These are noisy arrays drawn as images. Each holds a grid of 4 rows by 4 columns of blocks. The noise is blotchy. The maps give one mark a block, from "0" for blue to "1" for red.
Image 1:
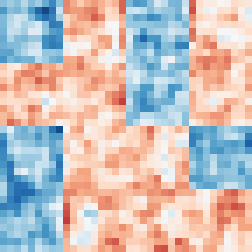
0 1 0 1
1 1 0 1
0 1 1 0
0 1 1 1
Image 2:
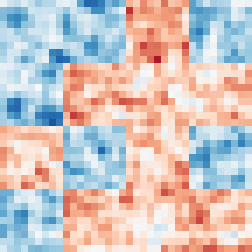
0 0 1 0
0 1 1 1
1 0 1 0
0 1 1 1
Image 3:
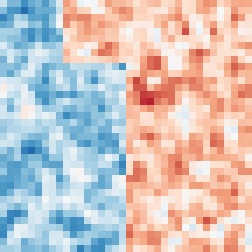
0 1 1 1
0 0 1 1
0 0 1 1
0 0 1 1
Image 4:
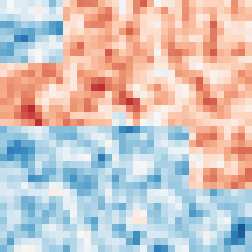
0 1 1 1
1 1 1 1
0 0 0 1
0 0 0 0
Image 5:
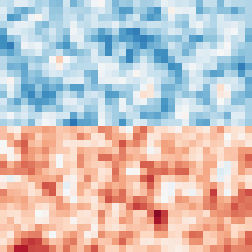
0 0 0 0
0 0 0 0
1 1 1 1
1 1 1 1
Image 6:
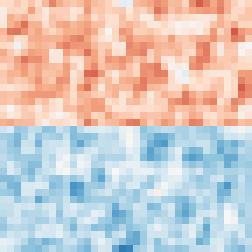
1 1 1 1
1 1 1 1
0 0 0 0
0 0 0 0
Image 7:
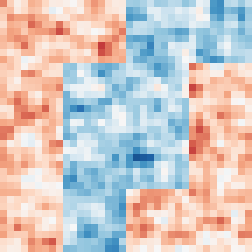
1 1 0 0
1 0 0 1
1 0 0 1
1 0 1 1
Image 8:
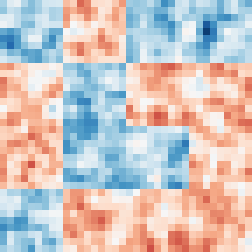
0 1 0 0
1 0 1 1
1 0 0 1
0 1 1 1
